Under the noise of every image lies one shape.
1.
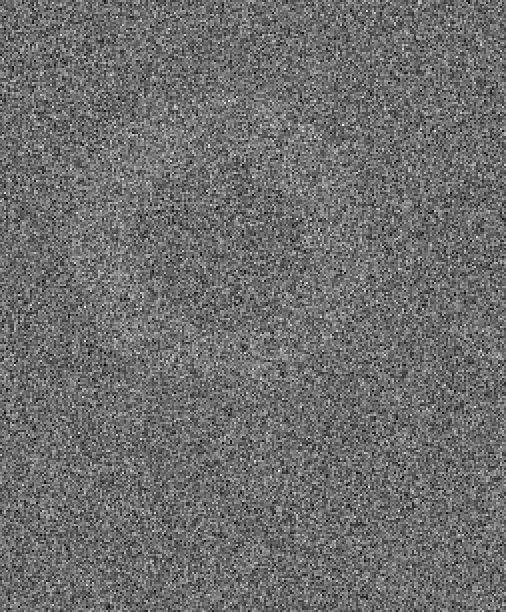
ring
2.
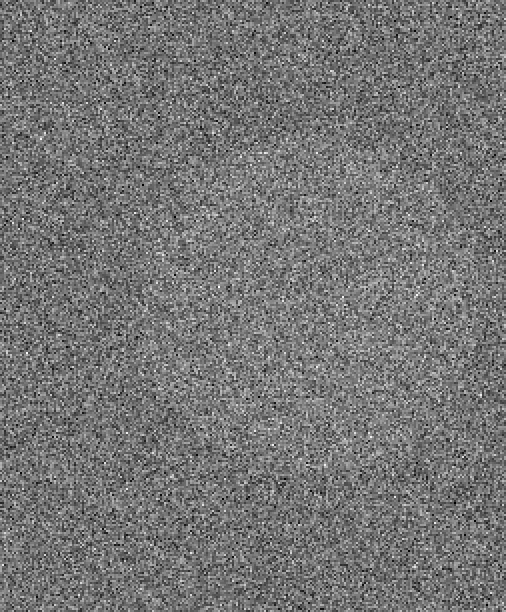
disc
